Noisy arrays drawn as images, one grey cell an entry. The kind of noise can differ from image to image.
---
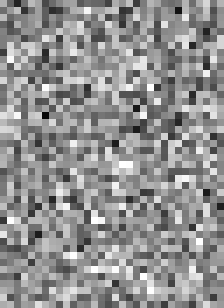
independent entries
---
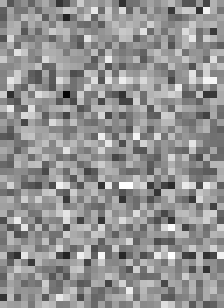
low rank plus noise
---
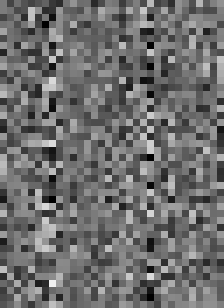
columns of uneven size
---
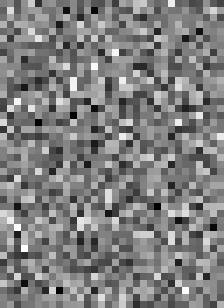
low rank plus noise
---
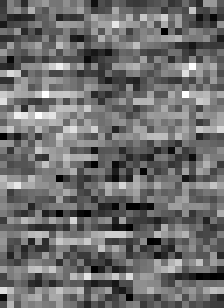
streaked along the rows
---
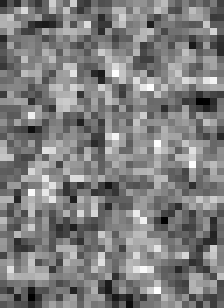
blotchy
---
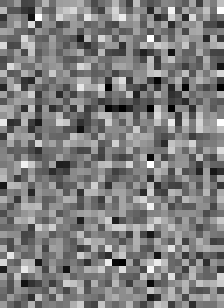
low rank plus noise
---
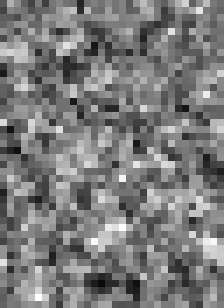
blotchy
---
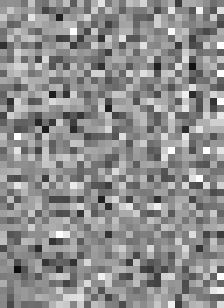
low rank plus noise
